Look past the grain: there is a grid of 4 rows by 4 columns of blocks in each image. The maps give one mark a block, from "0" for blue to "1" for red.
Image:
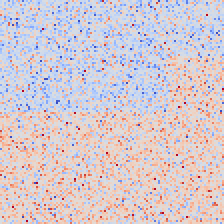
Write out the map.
0 0 0 0
0 0 0 1
1 1 1 1
1 1 1 1
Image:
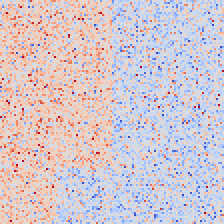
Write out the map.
1 1 0 0
1 1 0 0
1 1 0 0
1 0 0 0
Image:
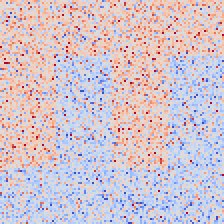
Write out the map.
1 1 1 1
1 0 1 0
1 0 1 0
0 0 0 0
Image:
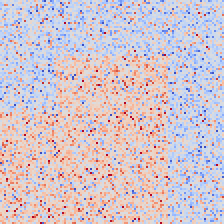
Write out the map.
0 0 0 0
0 1 1 0
1 1 1 0
1 1 1 0
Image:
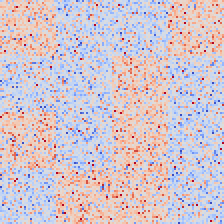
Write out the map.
1 0 0 1
0 0 1 0
1 0 1 0
0 1 1 0
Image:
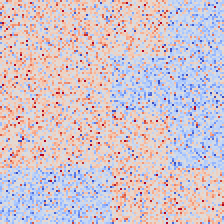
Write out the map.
1 1 1 0
1 1 0 0
1 1 1 0
0 0 1 1
